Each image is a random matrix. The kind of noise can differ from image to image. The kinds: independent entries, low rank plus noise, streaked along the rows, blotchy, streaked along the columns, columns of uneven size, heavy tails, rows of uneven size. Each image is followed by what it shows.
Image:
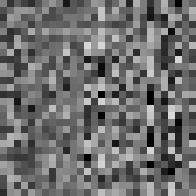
columns of uneven size
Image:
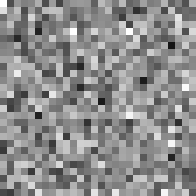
independent entries
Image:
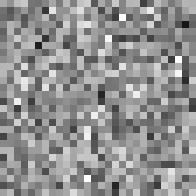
independent entries
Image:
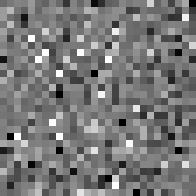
heavy tails
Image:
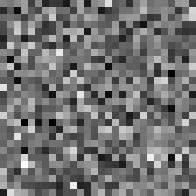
independent entries
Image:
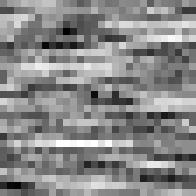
streaked along the rows
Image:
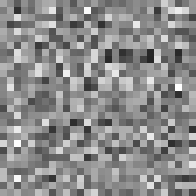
low rank plus noise
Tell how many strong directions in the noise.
three or four
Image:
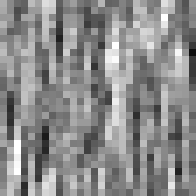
streaked along the columns
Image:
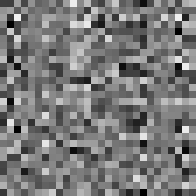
low rank plus noise
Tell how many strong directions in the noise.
three or four
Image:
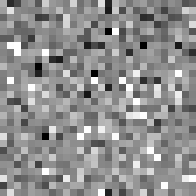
heavy tails
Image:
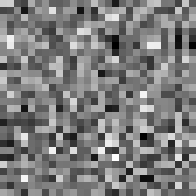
low rank plus noise
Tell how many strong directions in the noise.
two
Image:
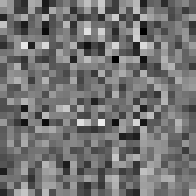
low rank plus noise
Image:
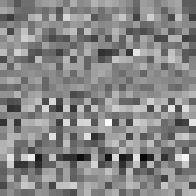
rows of uneven size
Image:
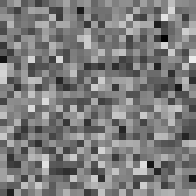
independent entries
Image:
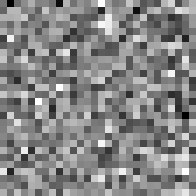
low rank plus noise
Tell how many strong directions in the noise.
five to eight
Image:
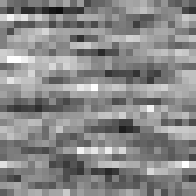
streaked along the rows
